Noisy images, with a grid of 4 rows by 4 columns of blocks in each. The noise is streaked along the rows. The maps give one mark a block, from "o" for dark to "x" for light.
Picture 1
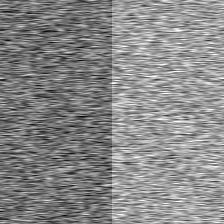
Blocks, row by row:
ooxx
ooxx
ooxx
ooxx
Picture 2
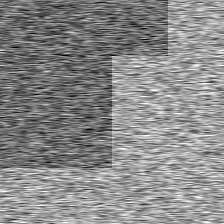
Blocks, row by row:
ooox
ooxx
ooxx
xxxx
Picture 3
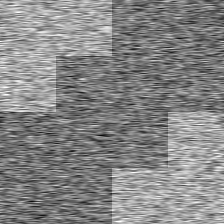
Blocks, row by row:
xxoo
xooo
ooox
ooxx
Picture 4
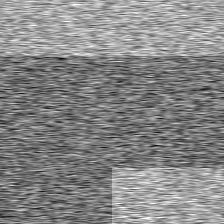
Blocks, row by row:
xxxx
oooo
oooo
ooxx
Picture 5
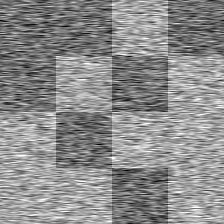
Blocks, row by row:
ooxo
oxox
xoxx
xxox
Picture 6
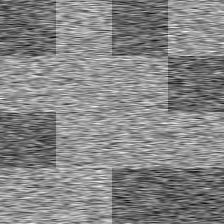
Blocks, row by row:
oxox
xxxo
oxxx
xxoo
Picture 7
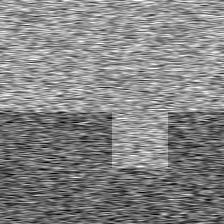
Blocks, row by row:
xxxx
xxxx
ooxo
oooo
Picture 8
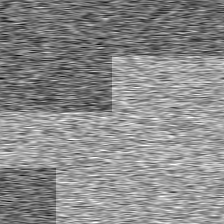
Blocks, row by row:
oooo
ooxx
xxxx
oxxx
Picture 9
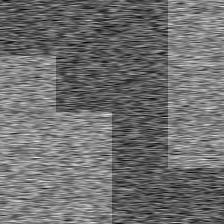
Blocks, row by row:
ooox
xoox
xxox
xxoo
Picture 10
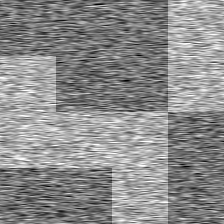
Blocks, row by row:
ooox
xoox
xxxo
ooxo
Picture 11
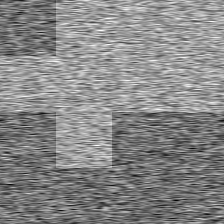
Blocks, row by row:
oxxx
xxxx
oxoo
oooo
